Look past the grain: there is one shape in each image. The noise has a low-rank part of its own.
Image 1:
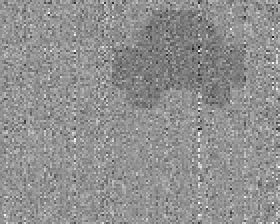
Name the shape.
car
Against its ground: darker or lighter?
darker
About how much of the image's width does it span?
half
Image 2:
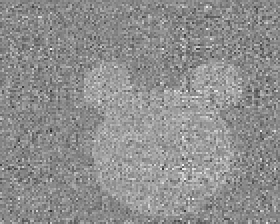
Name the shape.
bear's head
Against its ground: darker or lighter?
lighter
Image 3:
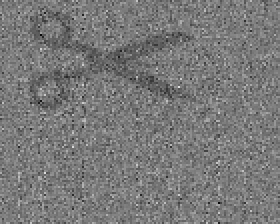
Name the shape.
pair of scissors
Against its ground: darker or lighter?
darker
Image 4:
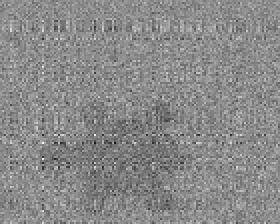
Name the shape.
turtle
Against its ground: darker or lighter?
darker
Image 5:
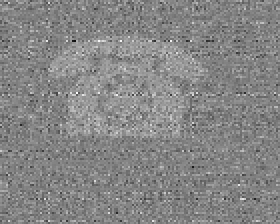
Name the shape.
telephone
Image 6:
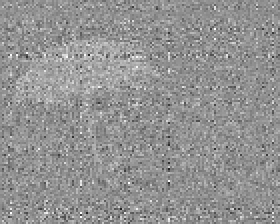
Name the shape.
umbrella
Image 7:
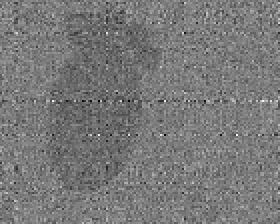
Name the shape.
footprint
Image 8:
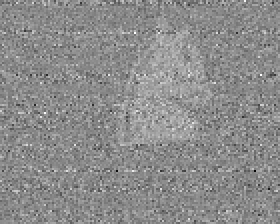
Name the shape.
chess knight
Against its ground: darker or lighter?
lighter
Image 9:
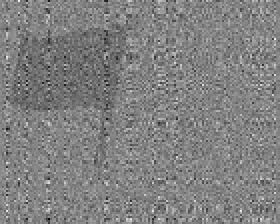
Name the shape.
flag
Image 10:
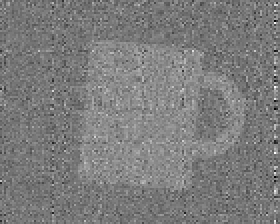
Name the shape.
cup
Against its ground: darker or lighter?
lighter
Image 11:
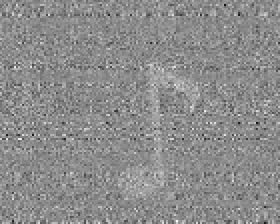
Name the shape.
musical note
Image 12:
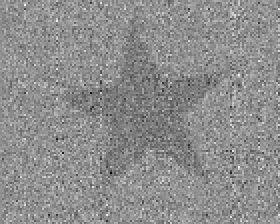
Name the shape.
star
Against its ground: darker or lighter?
darker
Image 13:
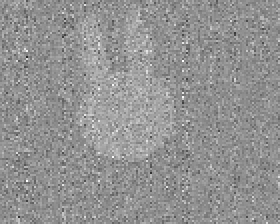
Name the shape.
rabbit's head
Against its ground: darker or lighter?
lighter
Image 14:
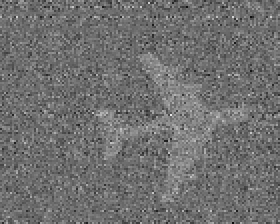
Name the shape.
airplane
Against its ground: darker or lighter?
lighter
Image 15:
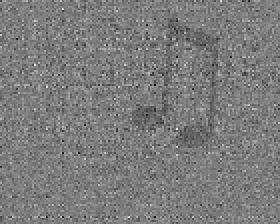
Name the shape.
pair of musical notes
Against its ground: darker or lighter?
darker
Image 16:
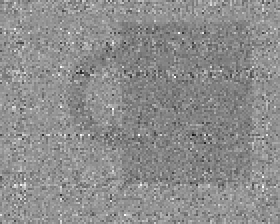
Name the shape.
cup
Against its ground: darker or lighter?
darker
